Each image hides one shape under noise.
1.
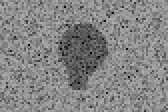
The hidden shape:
light bulb
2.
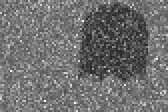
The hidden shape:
ghost
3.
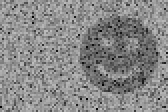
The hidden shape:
smiling face
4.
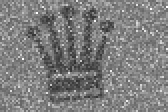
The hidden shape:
chess queen
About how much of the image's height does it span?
nearly all
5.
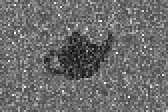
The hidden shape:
teapot
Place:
centre
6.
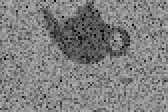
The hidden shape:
teapot
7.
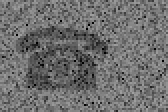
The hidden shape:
telephone
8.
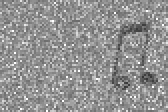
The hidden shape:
pair of musical notes
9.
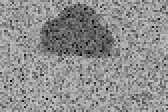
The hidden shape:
cloud
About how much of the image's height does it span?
half
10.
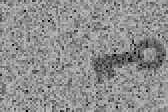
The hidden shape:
key
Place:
middle right
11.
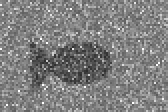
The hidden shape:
fish
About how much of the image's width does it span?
half
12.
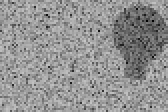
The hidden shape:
light bulb
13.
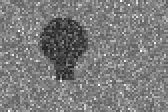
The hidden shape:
light bulb
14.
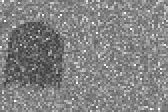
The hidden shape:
ghost
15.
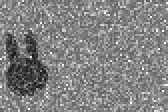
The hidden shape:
rabbit's head
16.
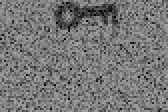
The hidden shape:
key
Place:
top middle
